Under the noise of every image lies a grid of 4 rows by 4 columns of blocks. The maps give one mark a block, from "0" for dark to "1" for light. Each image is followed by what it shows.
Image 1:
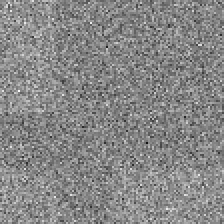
1 0 0 0
1 0 0 0
0 0 0 0
1 0 1 1
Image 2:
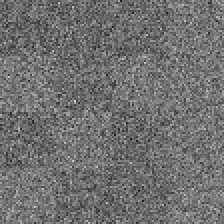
0 0 0 1
1 0 1 1
0 1 0 1
1 0 0 1
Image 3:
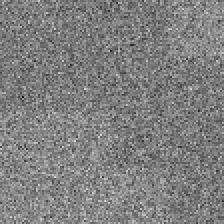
0 0 0 1
0 0 0 0
1 1 0 0
1 1 1 0
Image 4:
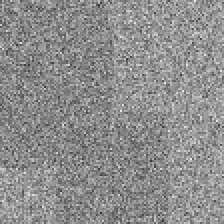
0 0 1 1
0 0 1 1
0 0 0 1
1 0 0 1
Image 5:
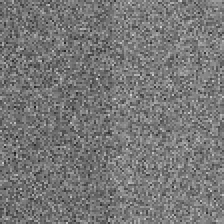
0 0 1 1
0 0 1 1
0 0 1 1
0 0 1 1
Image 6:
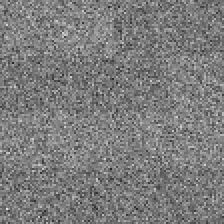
1 1 0 0
0 0 0 1
1 1 1 1
0 0 0 0
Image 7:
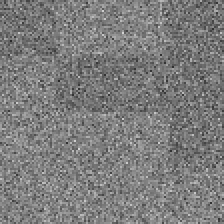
0 1 1 0
1 0 0 0
1 1 1 0
1 1 1 1
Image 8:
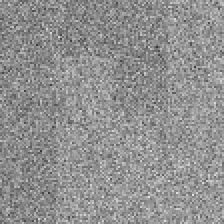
0 0 0 1
0 1 0 1
0 1 1 1
0 1 1 1
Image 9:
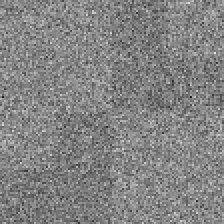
1 1 0 1
1 1 0 0
1 0 1 1
0 0 1 1
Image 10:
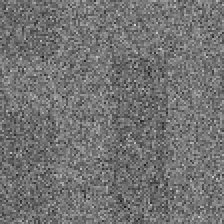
0 1 1 1
1 1 0 1
0 1 0 1
0 1 0 1
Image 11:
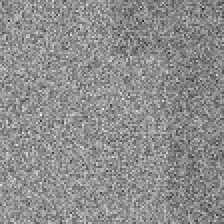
1 1 0 0
1 1 1 0
1 1 1 0
1 1 1 0
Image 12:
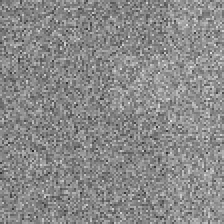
0 0 0 1
0 0 1 1
0 0 0 1
0 0 0 1
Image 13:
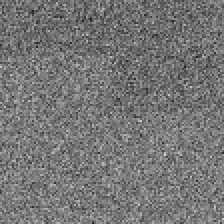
0 0 0 0
1 1 0 0
1 1 1 1
1 1 1 1
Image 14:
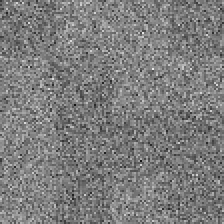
0 1 1 0
1 0 1 1
1 0 0 0
1 0 1 0
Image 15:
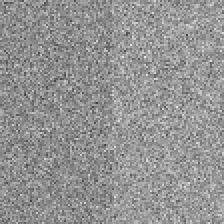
0 0 1 1
0 0 1 1
0 0 1 1
0 0 1 1
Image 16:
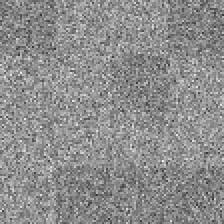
0 1 1 0
1 1 0 1
1 1 1 1
1 0 0 0
